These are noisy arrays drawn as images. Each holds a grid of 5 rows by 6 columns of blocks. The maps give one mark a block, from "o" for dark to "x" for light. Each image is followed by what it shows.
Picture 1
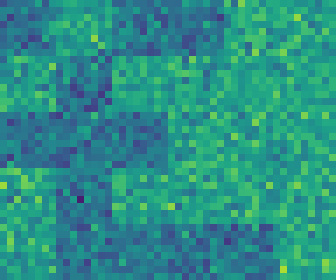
o x o o x x
x o x x x x
o o o x x x
x o x x x x
x o o o o x
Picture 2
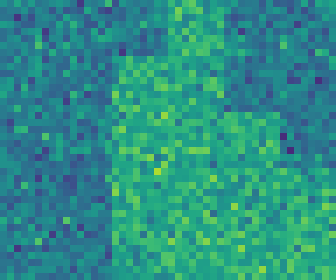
o o o x o o
o o x x o o
o o x x x o
o o x x x x
o o x x x x
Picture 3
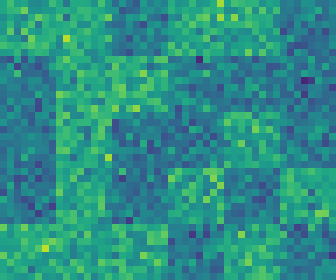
x x o x x o
o x x o o o
o x o o x o
o x o x o x
x x x o x o
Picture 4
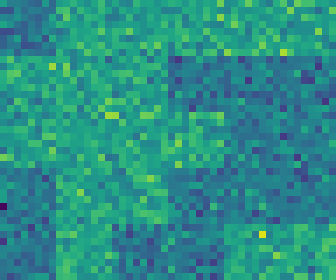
o x x x x x
x x x o o o
x x x x o o
o x x o o o
o x o o x x
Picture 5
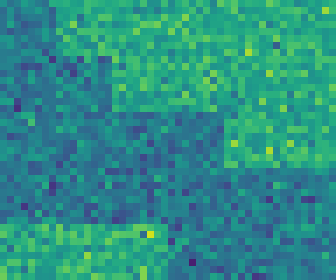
o x x x x x
o o x x x x
o o o o x x
o o o o o o
x x x o o o
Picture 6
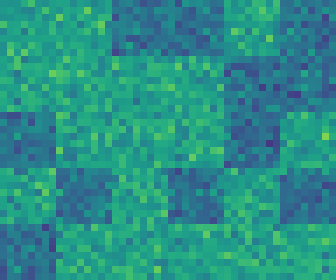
x x o o x o
x x x x o o
o x x x o x
x o x o x o
o x x x x x
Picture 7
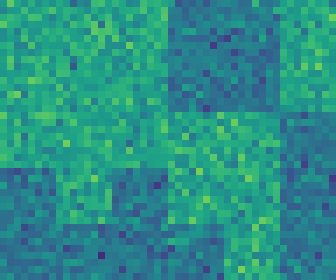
x x x o o x
x x x o o x
x x x x x o
o x o x x o
o o o o x o
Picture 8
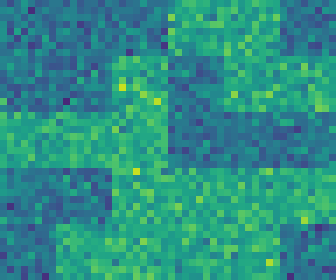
o o o x x o
o o x o x x
x x x o o o
o o x x x x
o x x x x o
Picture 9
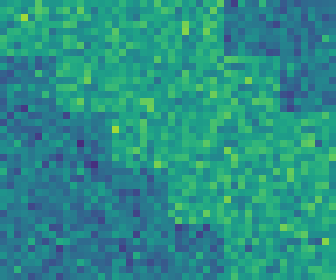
x x x x o o
o x x x x o
o o x x x x
o o o x x x
o o o o x x
